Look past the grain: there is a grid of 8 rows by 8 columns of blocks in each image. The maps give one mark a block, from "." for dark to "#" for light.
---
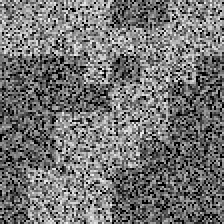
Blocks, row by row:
# # # # . . # #
# # # # # # # #
. . . # . # # .
. . . . # # . .
. . # # # # . .
. . # # # . . .
. # # # . . . .
. # # # . . . .
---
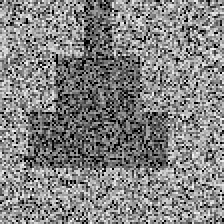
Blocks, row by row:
# # # . # # # #
# # # . # # # #
# # . . . # # #
# # . . . # # #
# . . . . . # #
# . . . . . # #
# # # # # # # #
# # # # # # # #
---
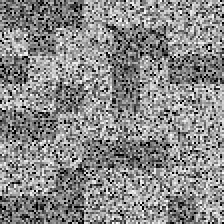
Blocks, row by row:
. . . # # # # #
# . # # . . # #
. # # # . # . .
# # . # . # # #
. . # # # # # #
# # # . . . # #
# # . # # # # #
. . . # # # . #
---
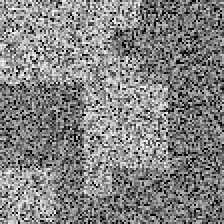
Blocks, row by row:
# # # # # . . .
# # # # . . . .
# # # # # . . .
. . . # # # . .
. . . # # # . .
. . . # # # . .
# # . # . . . .
# # . . . . . .
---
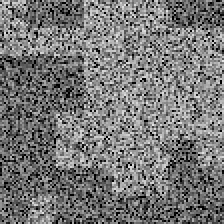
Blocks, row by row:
# . . # # # . .
# # # # # # # #
. . . # # # # #
. . . # # # # #
. . # # # # # #
. . # # # # . #
. . . . # # . .
. # . . . . . .
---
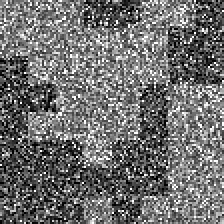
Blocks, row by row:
# # # . . # # .
# # # # # # . .
. # # # # # . .
. . # # # . # #
. # # # # . # #
. . . # . . # #
. . . . . . # #
. . . # . # # #
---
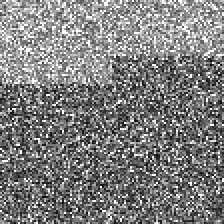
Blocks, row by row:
# # # # # # # #
# # # # # # # #
# # # # . . . .
. . . . . . . .
. . . . . . . .
. . . . . . . .
. . . . . . . .
. . . . . . . .
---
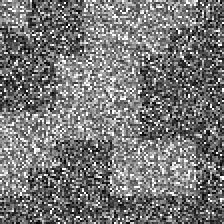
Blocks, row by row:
# . . # # # # .
. . . # # # . .
. . # # # . . .
. . # # # . . .
# # # # # . . .
# # . . # # # .
# . . . # # # .
. . . . . . . .
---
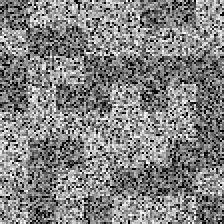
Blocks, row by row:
. # # # # . . #
# . . # # # # #
. # # . . . . .
. # . . # . # .
# # # # # # # .
# . . # # # . .
# . # # . . . #
# . # . # # # .
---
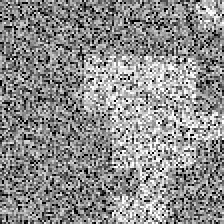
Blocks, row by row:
. . . . . . . #
. . . . . . . .
. . . # # # # .
. . . # # # # .
. . . . # # # #
. . . . # # # .
. . . . . # . .
. . . . # # . .
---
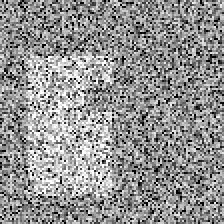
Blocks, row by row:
. . . . . . . .
. . . . . . . .
. # # # . . . .
. # # . . . . .
. # # # . . . .
. # # # . . . .
. # # # . . . .
. . . . . . . .
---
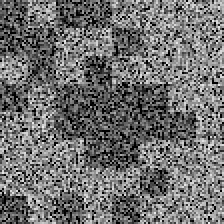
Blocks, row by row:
. # . . # # # #
. . # # . # # #
# . # . # # # #
. # . . . . # #
# # . . . . . #
# # # . . # # #
# # # # # . # #
. # . # . # # #
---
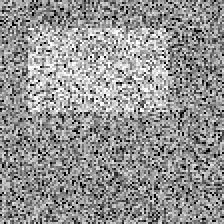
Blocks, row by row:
. . . . . . . .
. # # # # # . .
. # # # # # . .
. # # # # # . .
. . . . . . . .
. . . . . . . .
. . . . . . . .
. . . . . . . .
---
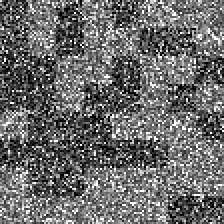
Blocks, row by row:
. # . # . # # #
. # . # # . . #
. . # # . # # .
. . # . . # . #
# . . . # # # .
. . . . . . # #
# . . # # # # #
# # # # # # . .
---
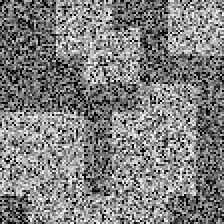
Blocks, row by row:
. . # # . . # #
. . # # # . # #
. . . # # . . .
. . . . . # # .
# # # . # # # .
# # # . # # # .
# # # . # # # .
. # # # # # . .
